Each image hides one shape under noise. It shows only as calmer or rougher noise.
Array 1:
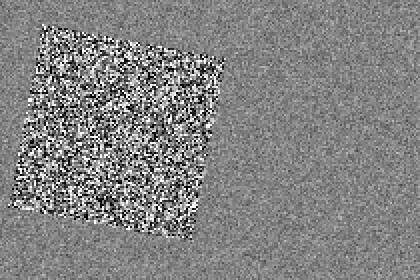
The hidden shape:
square
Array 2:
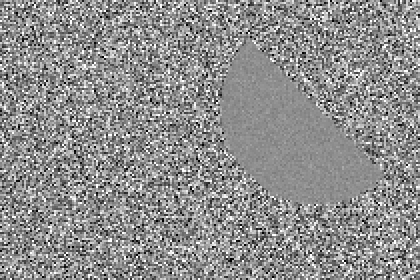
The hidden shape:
half disc
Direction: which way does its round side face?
down and left
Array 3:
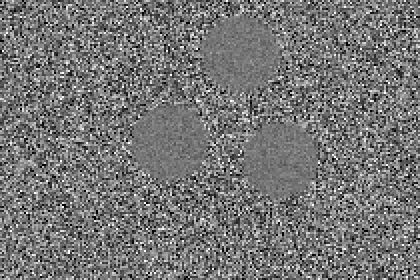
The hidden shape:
three dots
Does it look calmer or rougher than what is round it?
calmer
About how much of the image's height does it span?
two thirds
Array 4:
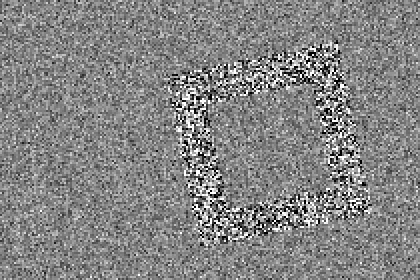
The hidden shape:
square frame
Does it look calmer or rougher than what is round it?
rougher
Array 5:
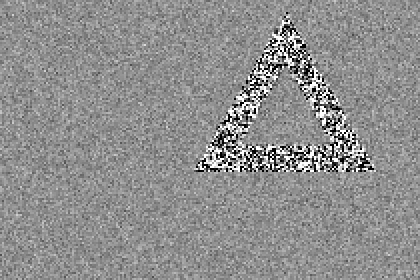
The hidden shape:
triangle frame
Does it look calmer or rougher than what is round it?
rougher
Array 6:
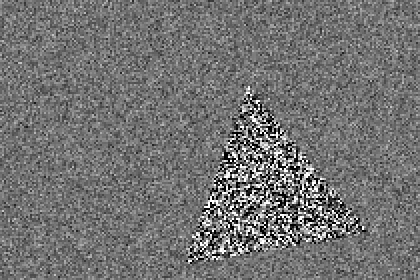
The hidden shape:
triangle
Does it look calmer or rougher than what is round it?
rougher
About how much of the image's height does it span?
two thirds
